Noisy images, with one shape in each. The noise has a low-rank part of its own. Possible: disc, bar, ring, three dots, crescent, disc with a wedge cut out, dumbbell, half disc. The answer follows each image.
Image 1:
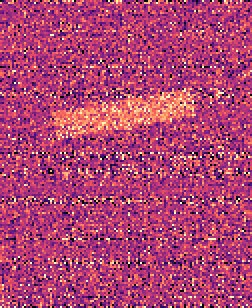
bar
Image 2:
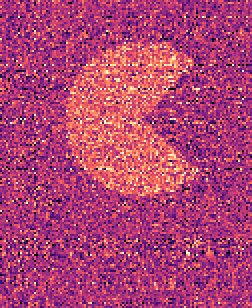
disc with a wedge cut out
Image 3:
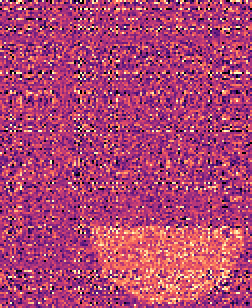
half disc
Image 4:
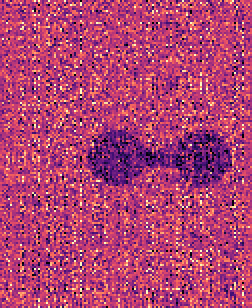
dumbbell
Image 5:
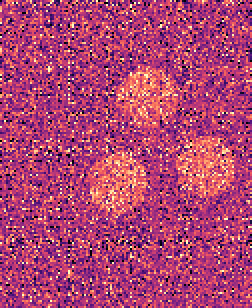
three dots
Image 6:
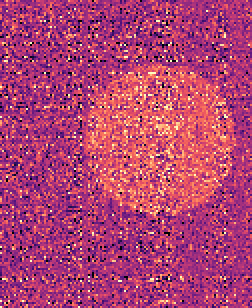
disc
